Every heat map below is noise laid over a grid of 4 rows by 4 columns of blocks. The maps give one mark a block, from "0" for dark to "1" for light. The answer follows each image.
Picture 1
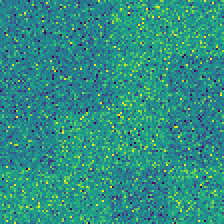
0 0 1 1
0 0 1 0
0 1 1 0
1 1 0 1
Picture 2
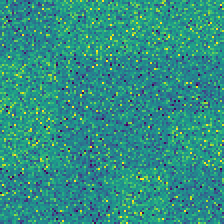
0 1 1 1
1 0 0 0
1 0 0 1
0 0 1 0
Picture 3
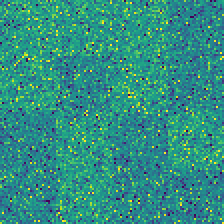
1 1 1 0
1 0 1 0
0 1 0 1
0 1 0 0
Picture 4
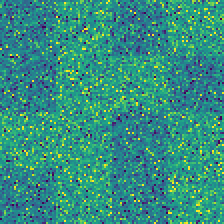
0 1 0 1
0 1 1 0
1 1 0 1
0 1 0 1
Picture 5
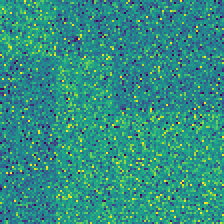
1 0 0 0
0 1 0 0
0 1 1 1
0 1 1 1
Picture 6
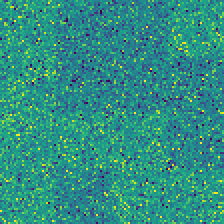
1 0 0 1
1 0 0 0
1 1 1 0
1 0 1 1
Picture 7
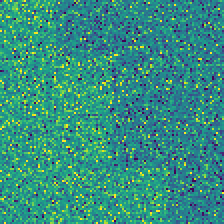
1 0 0 0
1 1 0 0
1 1 0 0
1 1 1 0
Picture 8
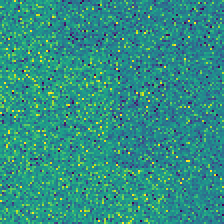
1 0 0 0
1 1 0 0
1 1 0 0
1 1 1 0
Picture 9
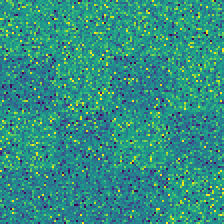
1 1 1 1
0 1 0 1
1 0 1 0
0 0 0 1
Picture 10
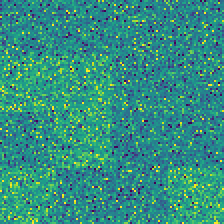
0 0 0 0
1 1 0 0
0 1 0 0
1 0 0 1
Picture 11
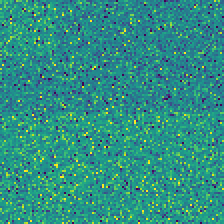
1 0 0 0
0 0 0 0
1 1 1 1
1 1 1 1
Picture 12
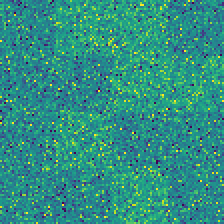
0 1 1 0
0 0 1 1
0 1 0 0
0 0 1 0
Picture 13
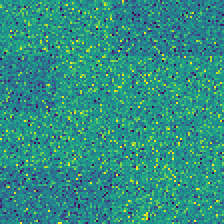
1 1 0 0
0 1 1 1
1 1 1 1
0 0 1 1
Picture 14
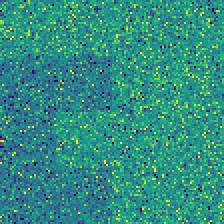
1 1 1 1
0 0 1 1
0 1 1 1
0 0 1 1
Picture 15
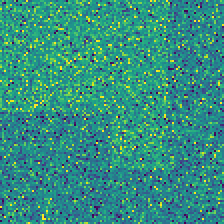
1 1 1 0
1 1 1 0
0 0 1 0
0 0 0 0
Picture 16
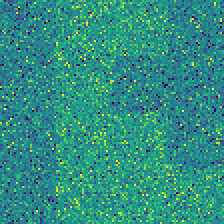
0 1 1 0
0 1 0 0
0 1 1 0
0 1 1 1
